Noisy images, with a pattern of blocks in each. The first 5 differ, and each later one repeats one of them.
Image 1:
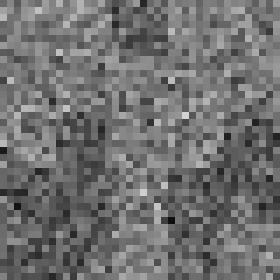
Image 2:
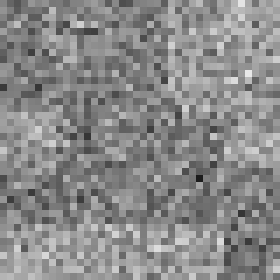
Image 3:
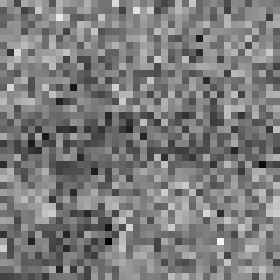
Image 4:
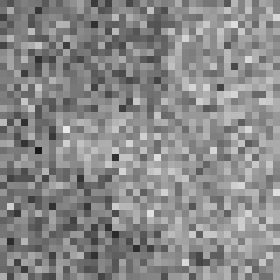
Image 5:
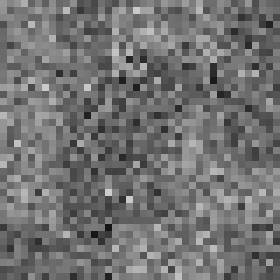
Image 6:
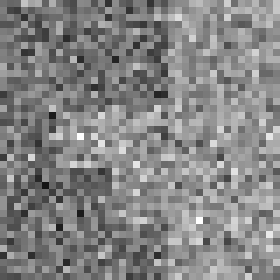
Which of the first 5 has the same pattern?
4
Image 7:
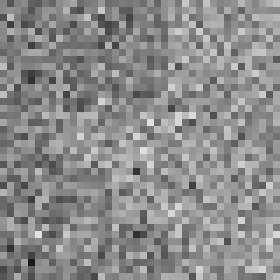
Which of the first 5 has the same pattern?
4
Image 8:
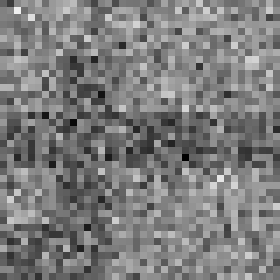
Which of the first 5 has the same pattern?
3
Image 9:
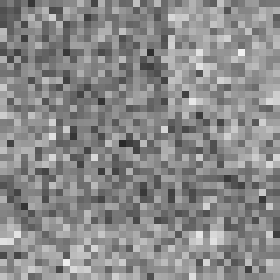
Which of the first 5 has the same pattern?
2
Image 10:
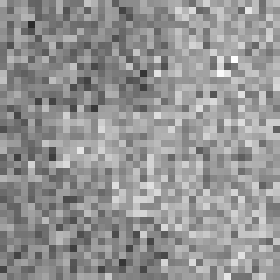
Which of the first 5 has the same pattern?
4
